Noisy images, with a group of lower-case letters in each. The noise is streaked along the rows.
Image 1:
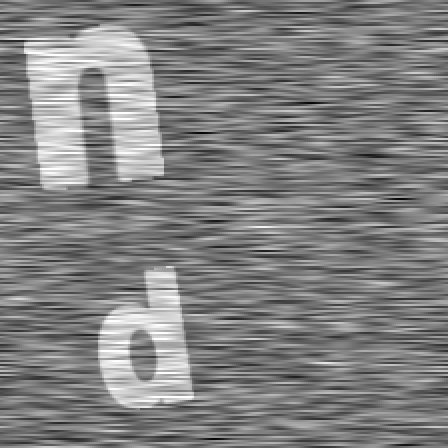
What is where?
top left: n; bottom left: d
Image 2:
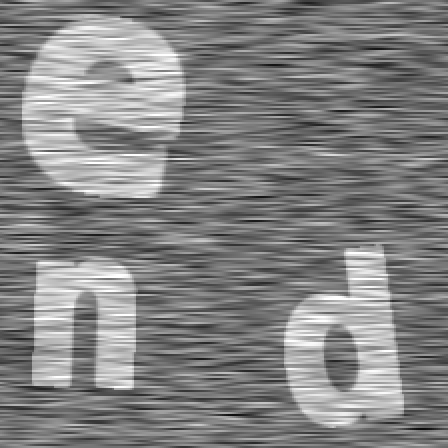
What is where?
top left: e; bottom left: n; bottom right: d
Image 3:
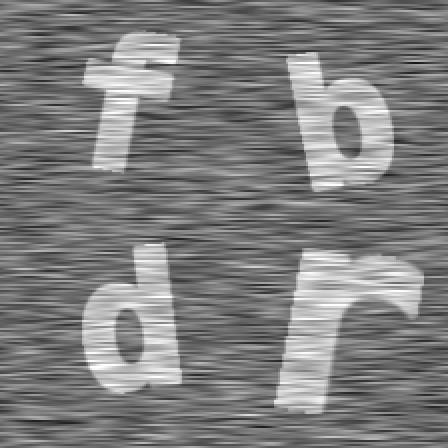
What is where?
top left: f; top right: b; bottom left: d; bottom right: r
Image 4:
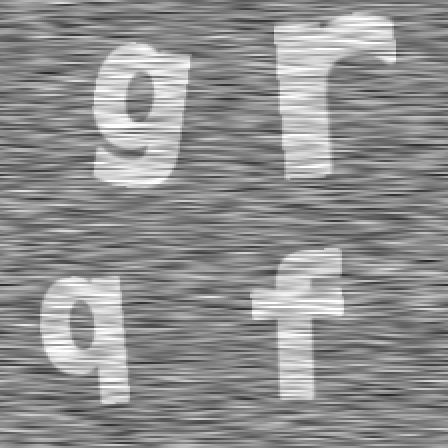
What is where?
top left: g; top right: r; bottom left: q; bottom right: f
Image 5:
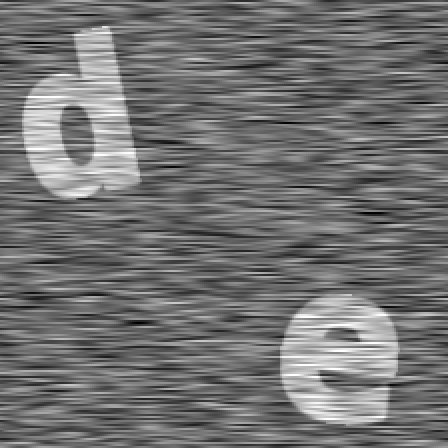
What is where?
top left: d; bottom right: e
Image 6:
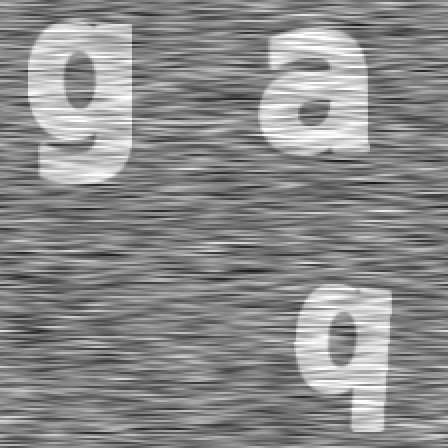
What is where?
top left: g; top right: a; bottom right: q
